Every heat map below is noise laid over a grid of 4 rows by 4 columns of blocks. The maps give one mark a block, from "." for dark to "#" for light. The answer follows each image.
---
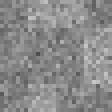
.##.
...#
...#
.#..
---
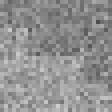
....
#...
###.
####
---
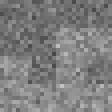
....
..##
#.#.
####
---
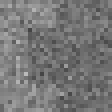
##..
#...
#...
##..
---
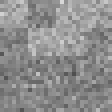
#.##
.##.
....
....
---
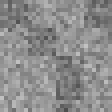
.##.
#.##
##.#
##.#
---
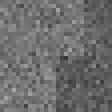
###.
###.
##..
##..
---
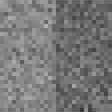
##..
##..
##..
##..
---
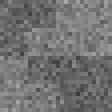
..##
.###
#...
##..
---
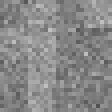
.#.#
##..
.#..
.#..
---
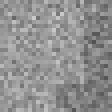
###.
###.
###.
##..
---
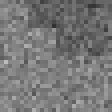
#...
##..
####
####
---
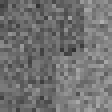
...#
...#
..##
..##
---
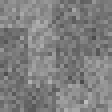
##..
.#..
.#.#
..##
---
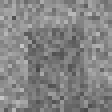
####
#..#
#..#
#...
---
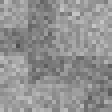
#.##
..##
#...
###.
